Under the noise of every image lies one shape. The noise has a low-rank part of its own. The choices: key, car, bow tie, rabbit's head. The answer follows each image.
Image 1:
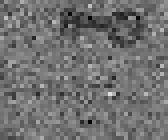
key
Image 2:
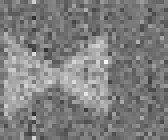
bow tie
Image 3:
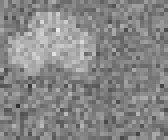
car
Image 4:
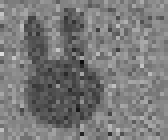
rabbit's head
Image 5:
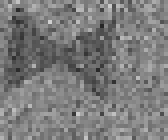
bow tie
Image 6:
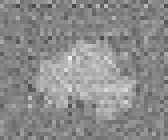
car
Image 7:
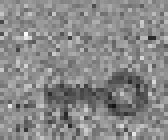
key
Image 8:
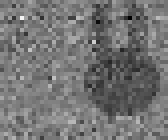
rabbit's head
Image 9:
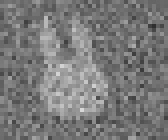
rabbit's head
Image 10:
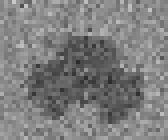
car
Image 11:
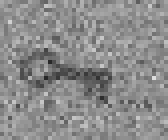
key
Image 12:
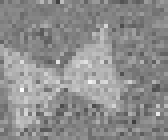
bow tie
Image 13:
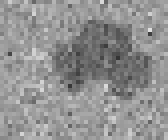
car
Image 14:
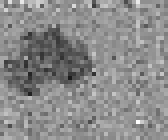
car
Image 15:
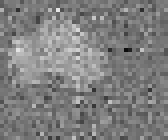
car
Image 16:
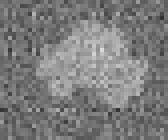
car
